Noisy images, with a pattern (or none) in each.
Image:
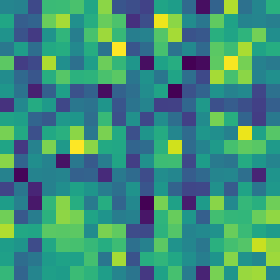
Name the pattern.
bands of rows crossing bands of columns
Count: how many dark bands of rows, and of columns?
2 and 3
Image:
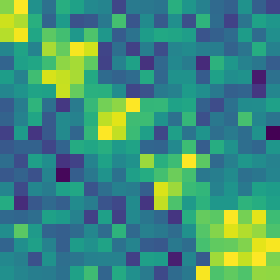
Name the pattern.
blocks along the diagonal
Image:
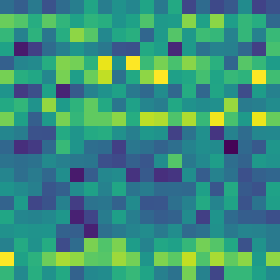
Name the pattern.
bands of rows
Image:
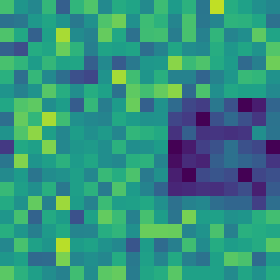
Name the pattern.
one block
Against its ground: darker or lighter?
darker
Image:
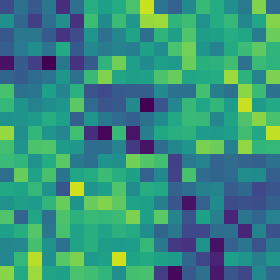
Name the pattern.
blocks along the diagonal
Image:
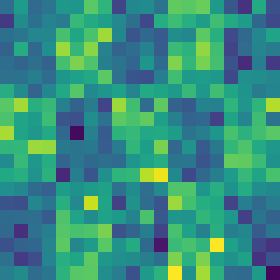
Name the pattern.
a checkerboard
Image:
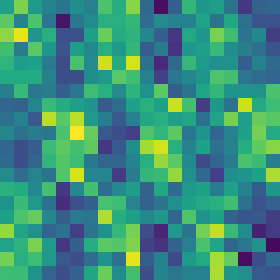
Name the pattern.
a checkerboard
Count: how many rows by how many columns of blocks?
3 by 6
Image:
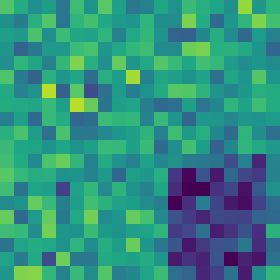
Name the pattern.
one block
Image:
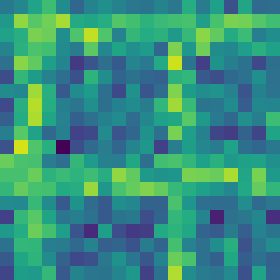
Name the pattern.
bands of rows crossing bands of columns
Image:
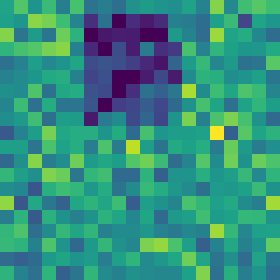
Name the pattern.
one block
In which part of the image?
top middle
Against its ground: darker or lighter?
darker
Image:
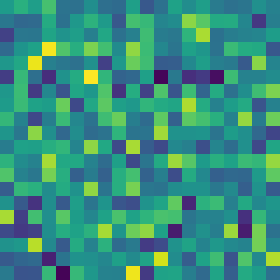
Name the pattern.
only noise
